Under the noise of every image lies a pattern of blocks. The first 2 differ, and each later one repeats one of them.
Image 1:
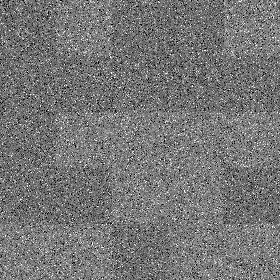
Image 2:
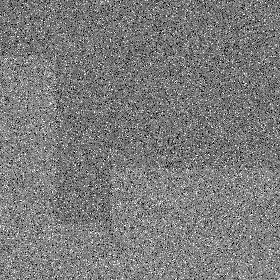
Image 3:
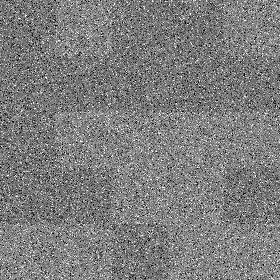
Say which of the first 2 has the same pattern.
1
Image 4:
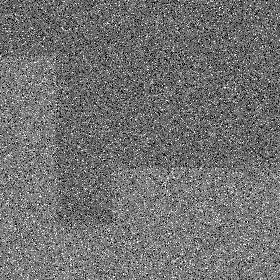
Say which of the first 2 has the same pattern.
2
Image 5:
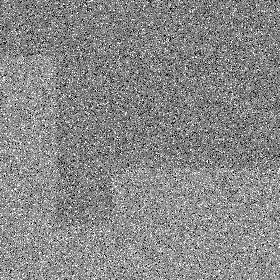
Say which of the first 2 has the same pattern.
2
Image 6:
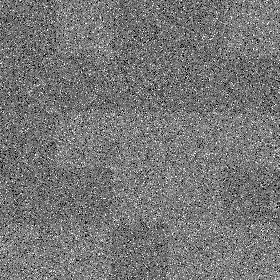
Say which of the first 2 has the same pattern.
1
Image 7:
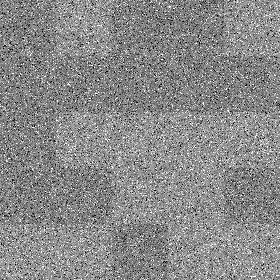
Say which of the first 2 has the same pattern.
1
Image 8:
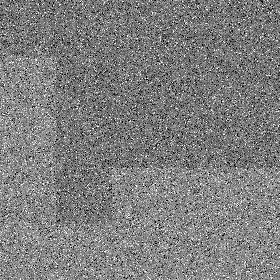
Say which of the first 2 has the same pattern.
2
